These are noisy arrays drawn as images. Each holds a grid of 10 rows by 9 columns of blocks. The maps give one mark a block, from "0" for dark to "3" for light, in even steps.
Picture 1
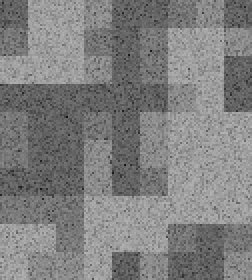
033200120
133101332
333201330
000000230
100102333
100202333
000201333
111333333
331333101
322302002
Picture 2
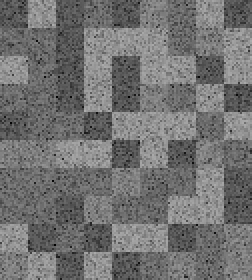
030102130
110333123
310303303
110302130
011033313
223303021
111121130
110211330
301033012
230301212
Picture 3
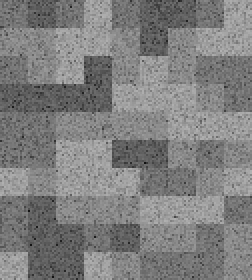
101310013
223320233
123023211
000033321
112222333
113300212
323331123
102223331
100102212
300321112
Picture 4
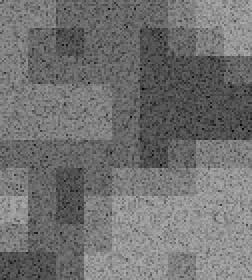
221111233
210110123
211110001
222210000
222210000
111110122
210122233
310233333
211233333
001333233
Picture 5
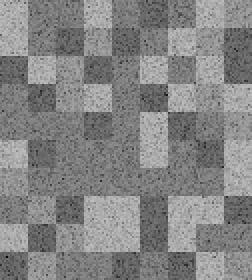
311310132
310201320
032013130
102310323
111013012
301113103
211111113
120330330
302330311
021101032
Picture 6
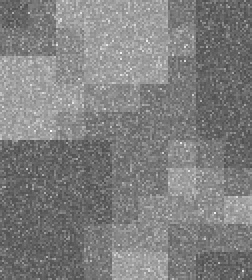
013333100
112333200
332333100
333221100
332111100
000011210
000011321
000012223
000122111
000133100
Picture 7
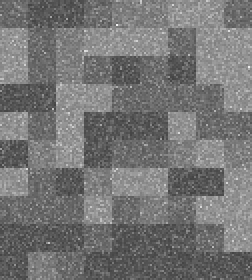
100122331
312333133
312101033
003311113
313000311
023011232
310233003
111312133
000100013
021000000
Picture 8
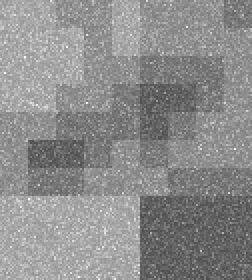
332232221
333232222
333221112
332210012
221110122
200121222
211222111
333330000
333330000
333330000
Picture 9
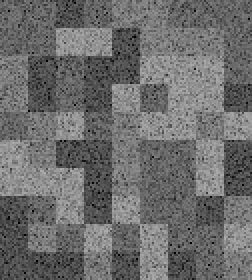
110122111
113302221
201003331
201031330
123123323
320021130
333021130
013031102
021313113
000203012
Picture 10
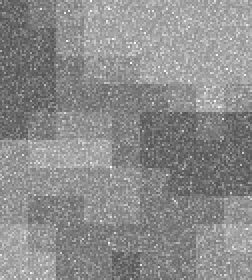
012333333
002333333
001223333
001111232
012210010
233310000
222221000
211221112
321111123
331101122
